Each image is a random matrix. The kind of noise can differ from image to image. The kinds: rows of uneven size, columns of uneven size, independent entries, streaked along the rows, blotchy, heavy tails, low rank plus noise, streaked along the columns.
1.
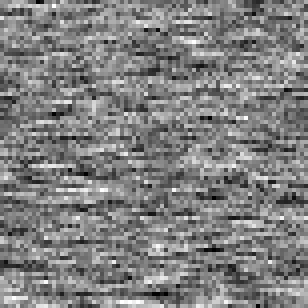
streaked along the rows
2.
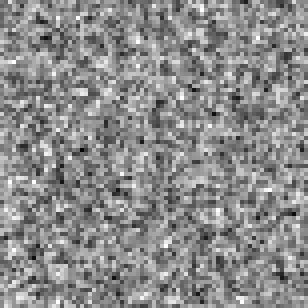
blotchy
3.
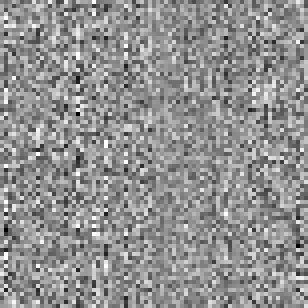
columns of uneven size
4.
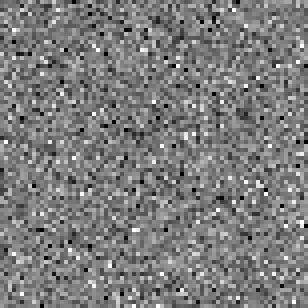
heavy tails
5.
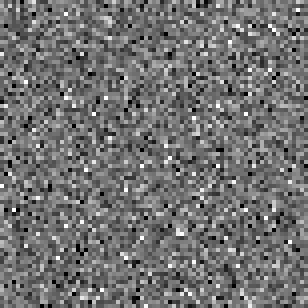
heavy tails
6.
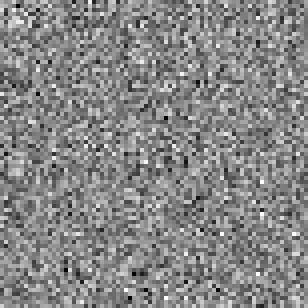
low rank plus noise
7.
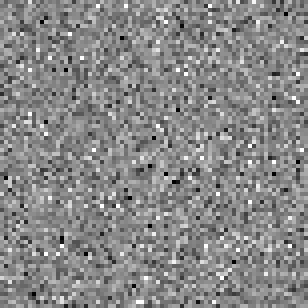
heavy tails
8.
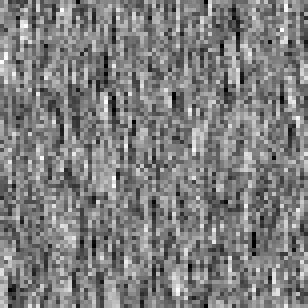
streaked along the columns
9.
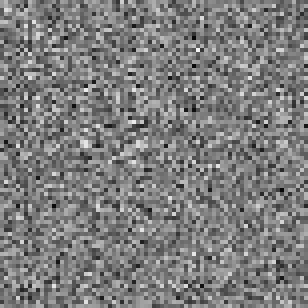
low rank plus noise
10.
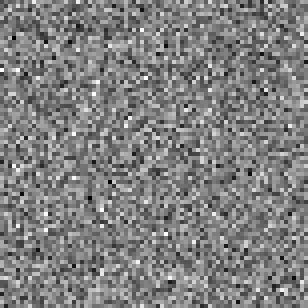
independent entries
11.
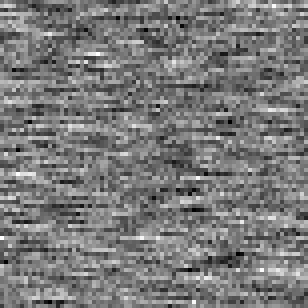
streaked along the rows
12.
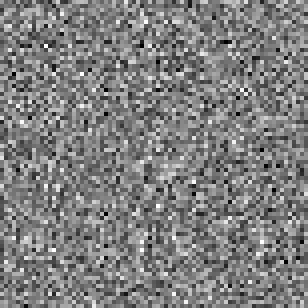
low rank plus noise
